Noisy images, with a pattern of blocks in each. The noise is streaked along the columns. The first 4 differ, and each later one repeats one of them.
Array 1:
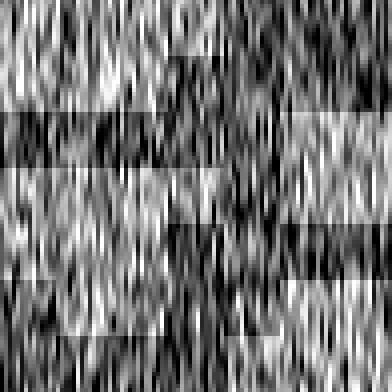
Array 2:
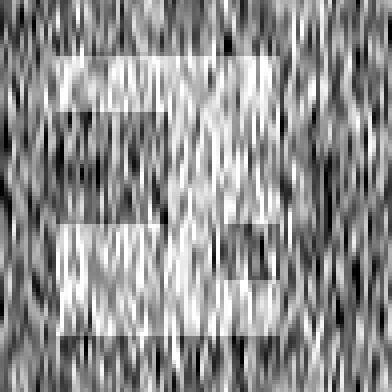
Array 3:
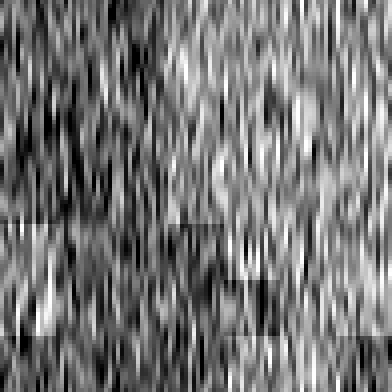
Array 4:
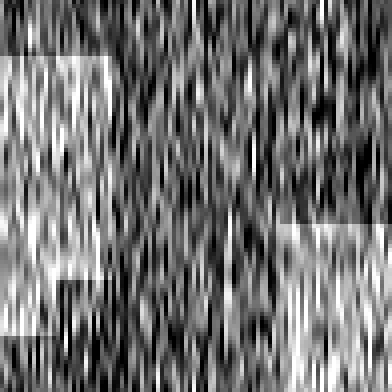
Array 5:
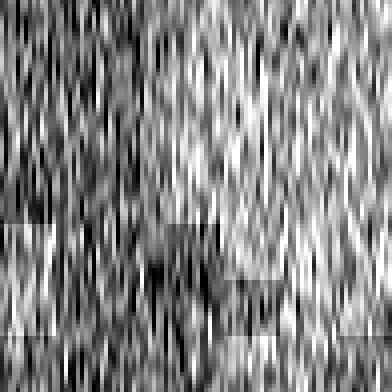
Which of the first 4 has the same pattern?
3
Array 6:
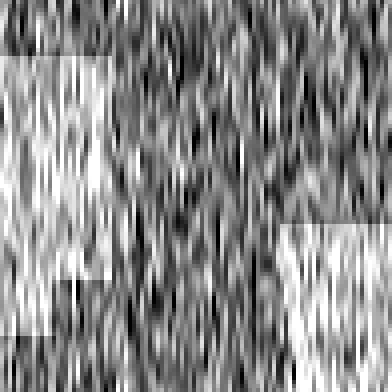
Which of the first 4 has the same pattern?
4
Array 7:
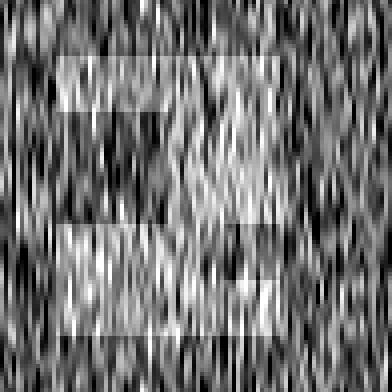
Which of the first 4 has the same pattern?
2
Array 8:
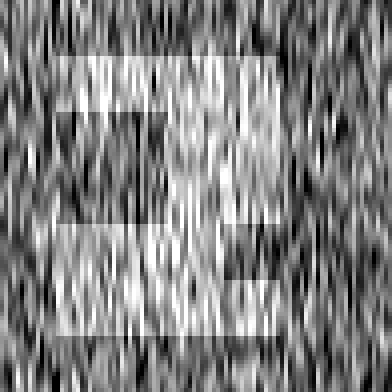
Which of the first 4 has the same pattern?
2
